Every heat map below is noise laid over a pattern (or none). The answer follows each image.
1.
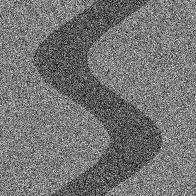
a wavy band
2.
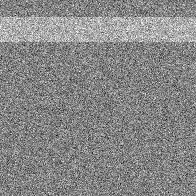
one horizontal stripe
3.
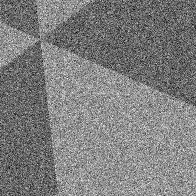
spokes from one point
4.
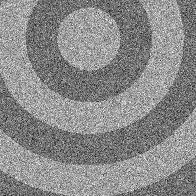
rings round one point
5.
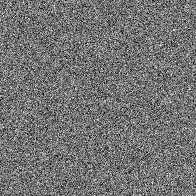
only noise
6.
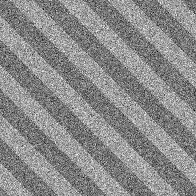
diagonal stripes
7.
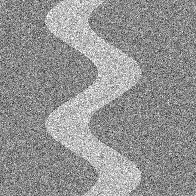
a wavy band
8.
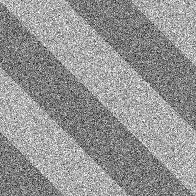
diagonal stripes
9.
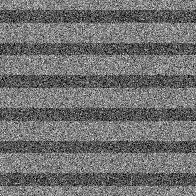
horizontal stripes
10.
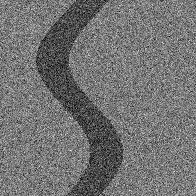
a wavy band
